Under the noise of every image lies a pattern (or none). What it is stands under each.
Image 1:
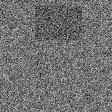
one block
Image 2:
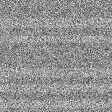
bands of rows
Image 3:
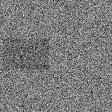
one block
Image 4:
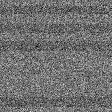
bands of rows
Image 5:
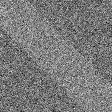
a diagonal band
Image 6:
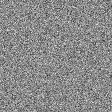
only noise
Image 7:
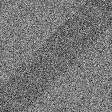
a diagonal band
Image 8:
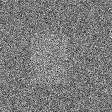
one block
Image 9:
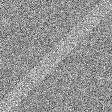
a diagonal band
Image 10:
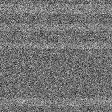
bands of rows
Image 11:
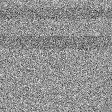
bands of rows
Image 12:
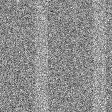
bands of columns
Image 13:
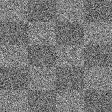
a checkerboard
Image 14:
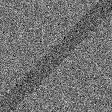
a diagonal band
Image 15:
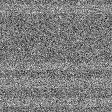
bands of rows
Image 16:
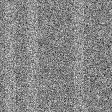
bands of columns
